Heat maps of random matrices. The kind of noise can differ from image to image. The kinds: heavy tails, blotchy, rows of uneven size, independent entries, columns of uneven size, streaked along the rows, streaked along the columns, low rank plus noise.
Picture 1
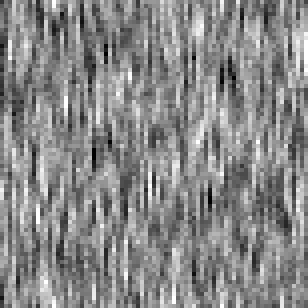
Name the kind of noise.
streaked along the columns
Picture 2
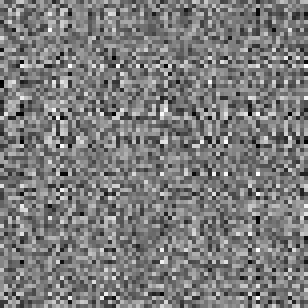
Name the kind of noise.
low rank plus noise
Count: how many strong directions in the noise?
three or four
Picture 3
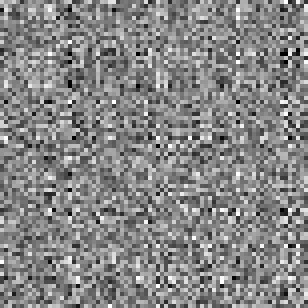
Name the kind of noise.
low rank plus noise
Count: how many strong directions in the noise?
two
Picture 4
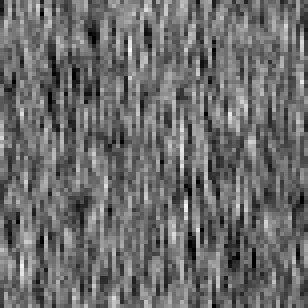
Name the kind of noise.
streaked along the columns
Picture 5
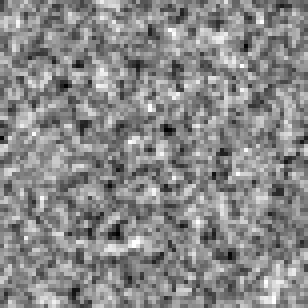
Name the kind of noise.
blotchy
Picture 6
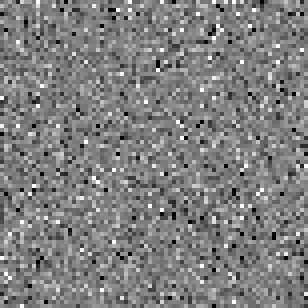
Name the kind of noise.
heavy tails
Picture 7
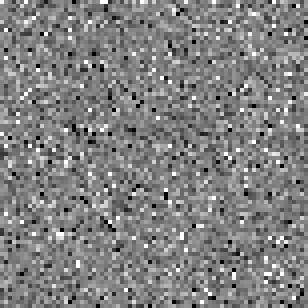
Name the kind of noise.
heavy tails
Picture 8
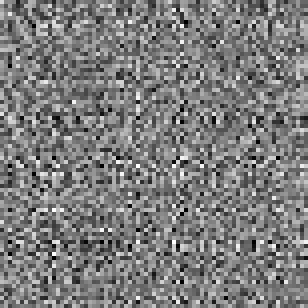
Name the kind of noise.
low rank plus noise
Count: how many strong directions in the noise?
three or four
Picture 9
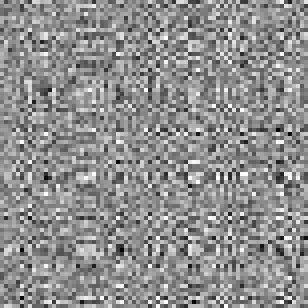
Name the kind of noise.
low rank plus noise
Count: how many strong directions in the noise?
one
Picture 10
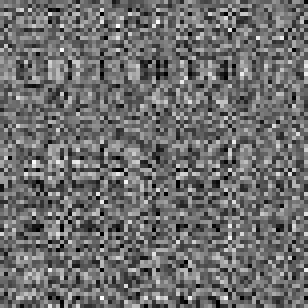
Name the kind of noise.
low rank plus noise
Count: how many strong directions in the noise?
two
